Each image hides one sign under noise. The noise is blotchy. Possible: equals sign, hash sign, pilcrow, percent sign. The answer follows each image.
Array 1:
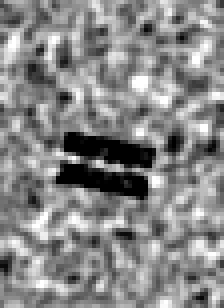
equals sign
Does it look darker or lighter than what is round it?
darker
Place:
centre
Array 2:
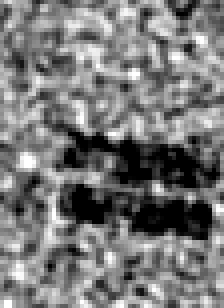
equals sign
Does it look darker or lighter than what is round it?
darker
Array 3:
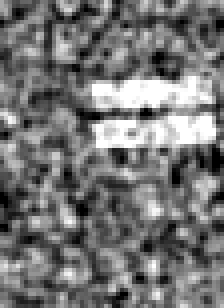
equals sign
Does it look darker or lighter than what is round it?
lighter
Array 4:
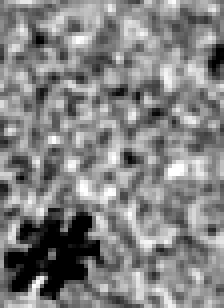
hash sign
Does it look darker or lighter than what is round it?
darker
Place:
bottom left
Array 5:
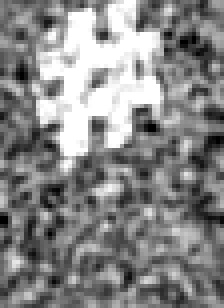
hash sign
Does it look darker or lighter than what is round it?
lighter
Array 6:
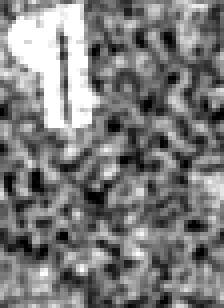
pilcrow
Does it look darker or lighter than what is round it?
lighter
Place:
top left
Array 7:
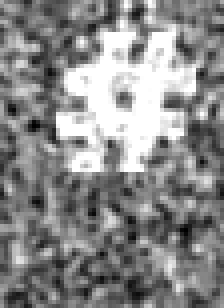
hash sign
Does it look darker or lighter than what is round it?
lighter
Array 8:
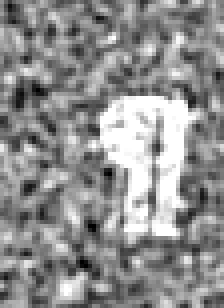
pilcrow
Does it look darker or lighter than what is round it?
lighter
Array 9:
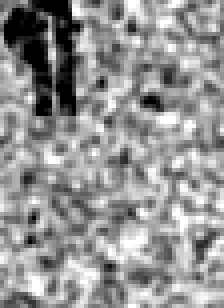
pilcrow
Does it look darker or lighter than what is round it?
darker
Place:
top left
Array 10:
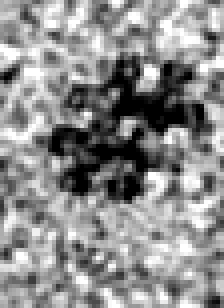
hash sign
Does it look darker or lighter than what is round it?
darker
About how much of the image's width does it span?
two thirds
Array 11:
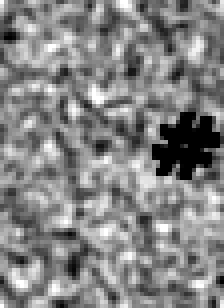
hash sign
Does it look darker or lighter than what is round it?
darker
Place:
middle right
